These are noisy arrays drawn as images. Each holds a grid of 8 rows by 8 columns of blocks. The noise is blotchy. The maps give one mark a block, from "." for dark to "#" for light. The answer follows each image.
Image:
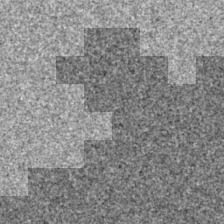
# # # # # # # #
# # # . . # # #
# # . . . . # .
# # # . . . . .
# # # # . . . .
# # # . . . . .
# . . . . . . .
. . . . . . . .
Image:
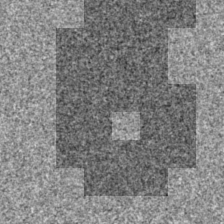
# # # . . . . #
# # . . . . # #
# # . . . . # #
# # . . . . . #
# # . . # . . #
# # . . . . . #
# # # . . . # #
# # # # # # # #
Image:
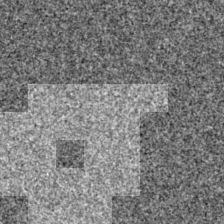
. . . . . . . .
. . . . . . . .
. . . . . . . .
. # # # # # . .
# # # # # . . .
# # . # # . . .
# # # # # . . .
. # # # . . . .
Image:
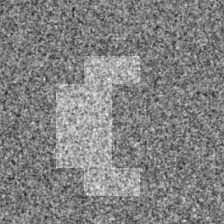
. . . . . . . .
. . . . . . . .
. . . # # . . .
. . # # . . . .
. . # # . . . .
. . # # . . . .
. . . # # . . .
. . . . . . . .
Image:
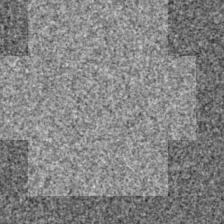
. # # # # # . .
. # # # # # . .
# # # # # # # .
# # # # # # # .
# # # # # # # .
. # # # # # . .
. # # # # # . .
. . . . . . . .
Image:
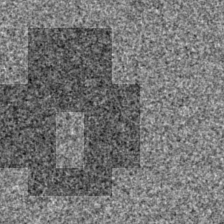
# # # # # # # #
# . . . # # # #
# . . . # # # #
. . . . . # # #
. . # . . # # #
. . # . . # # #
# . . . # # # #
# # # # # # # #
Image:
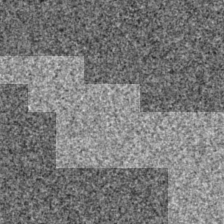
. . . . . . . .
. . . . . . . .
# # # . . . . .
. # # # # . . .
. . # # # # # #
. . # # # # # #
. . . . . . # #
. . . . . . # #
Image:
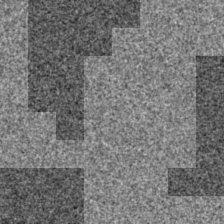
# . . . . # # #
# . . . # # # #
# . . # # # # .
# . . # # # # .
# # . # # # # .
# # # # # # # .
. . . # # # . .
. . . # # # # #
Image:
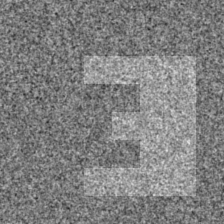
. . . . . . . .
. . . . . . . .
. . . # # # # .
. . . . . # # .
. . . . # # # .
. . . . . # # .
. . . # # # # .
. . . . . . . .
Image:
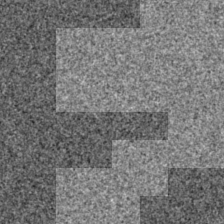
. . . . . # # #
. . # # # # # #
. . # # # # # #
. . # # # # # #
. . . . . . # #
. . . . # # # #
. . # # # # . .
. . # # # . . .
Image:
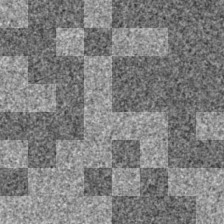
# . . # . . . .
. . # . # # . .
# . . # . . . .
# # . # . . . .
. . . # # # . #
# . # # . # . .
. # # . # . # #
# # # # . . . #
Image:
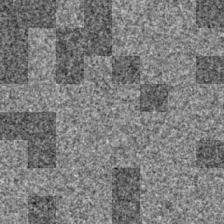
. . # . # # # .
. # . . # # # #
. # . # . # # .
# # # # # . # #
. . # # # # # #
# . # # # # # .
# # # # . # # #
# . # # . # # #
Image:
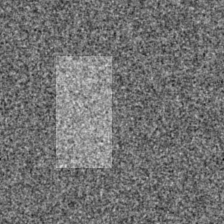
. . . . . . . .
. . . . . . . .
. . # # . . . .
. . # # . . . .
. . # # . . . .
. . # # . . . .
. . . . . . . .
. . . . . . . .
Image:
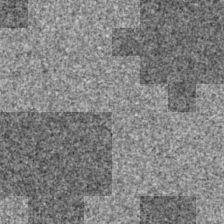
. # # # # . . .
# # # # . . . .
# # # # # . . .
# # # # # # . #
. . . . # # # #
. . . . # # # #
. . . . # # # #
# . . # # . . #
